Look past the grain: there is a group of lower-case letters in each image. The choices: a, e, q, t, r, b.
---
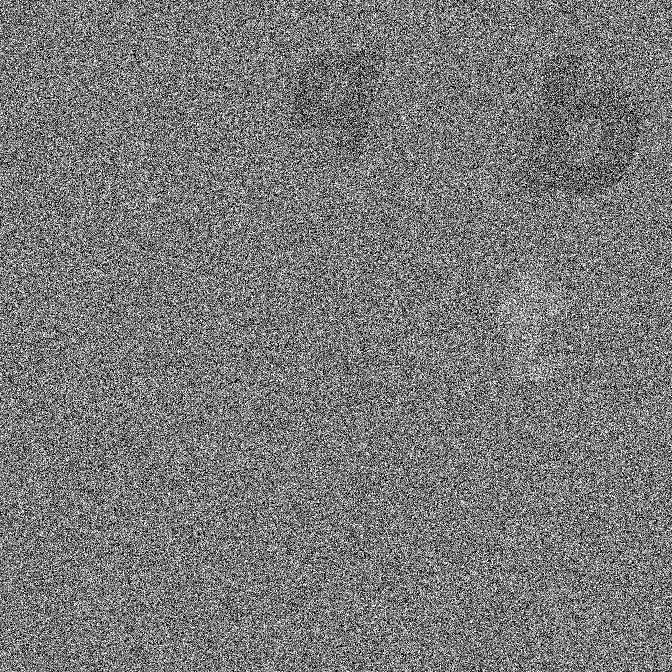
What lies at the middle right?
t
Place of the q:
top middle
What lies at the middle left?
nothing
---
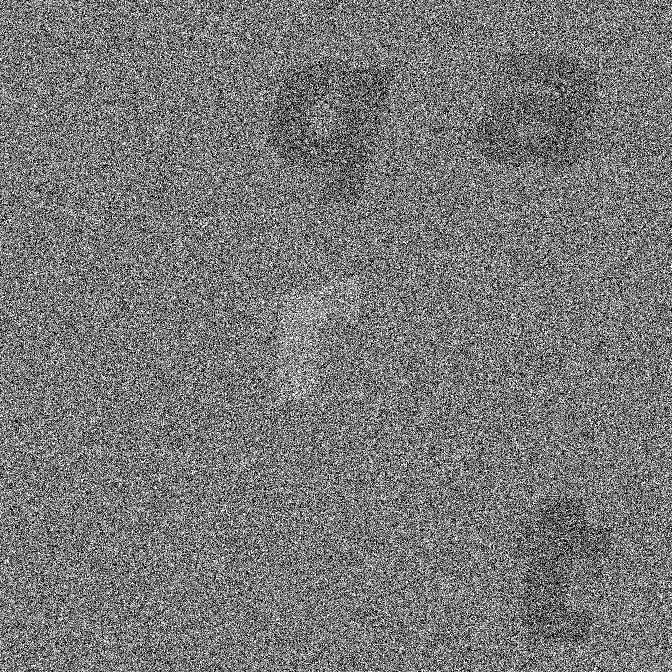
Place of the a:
top right
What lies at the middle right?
nothing
